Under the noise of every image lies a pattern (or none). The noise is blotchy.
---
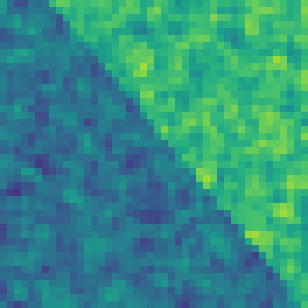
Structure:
a sharp edge
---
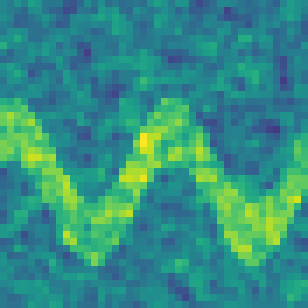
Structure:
a wavy band
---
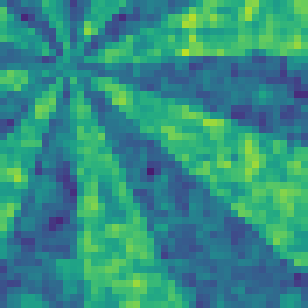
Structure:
spokes from one point
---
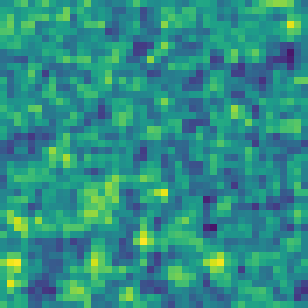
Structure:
only noise
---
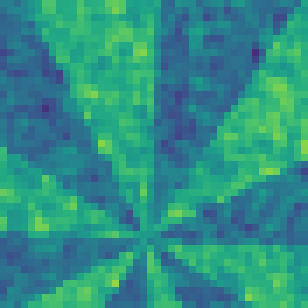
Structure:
spokes from one point
